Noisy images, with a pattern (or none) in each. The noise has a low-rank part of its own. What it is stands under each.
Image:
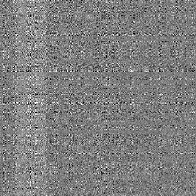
one band of columns
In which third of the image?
left
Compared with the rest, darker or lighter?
lighter
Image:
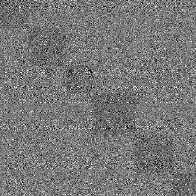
blocks along the diagonal
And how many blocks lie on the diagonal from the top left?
6
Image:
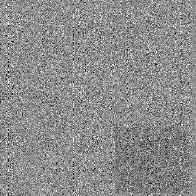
one block
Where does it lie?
bottom right
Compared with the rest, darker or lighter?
darker
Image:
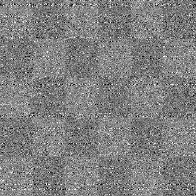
a checkerboard
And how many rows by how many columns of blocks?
5 by 6
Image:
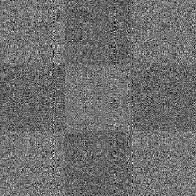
a checkerboard
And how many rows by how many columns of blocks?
3 by 3
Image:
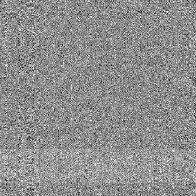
one band of rows
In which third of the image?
bottom
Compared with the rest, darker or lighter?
lighter
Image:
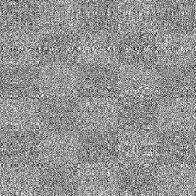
a checkerboard
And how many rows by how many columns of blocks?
6 by 5
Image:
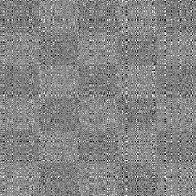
a checkerboard
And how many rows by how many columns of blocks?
6 by 5
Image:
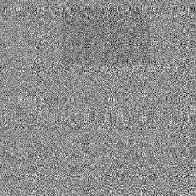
one block
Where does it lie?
top middle
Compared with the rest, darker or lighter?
darker
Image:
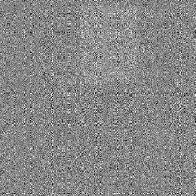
one block
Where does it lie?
top middle
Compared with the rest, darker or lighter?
lighter
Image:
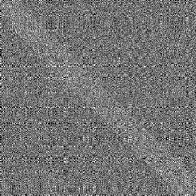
a diagonal band
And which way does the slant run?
top left to bottom right
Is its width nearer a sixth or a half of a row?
a sixth
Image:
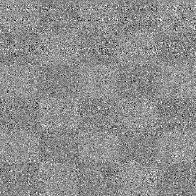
a checkerboard
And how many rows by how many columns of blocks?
6 by 5
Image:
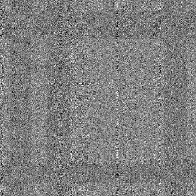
bands of rows crossing bands of columns
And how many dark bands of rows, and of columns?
2 and 3
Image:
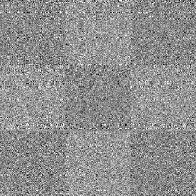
a checkerboard
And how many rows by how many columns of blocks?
3 by 3
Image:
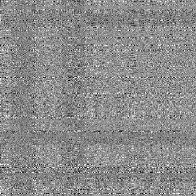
bands of rows crossing bands of columns
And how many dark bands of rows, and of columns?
3 and 2
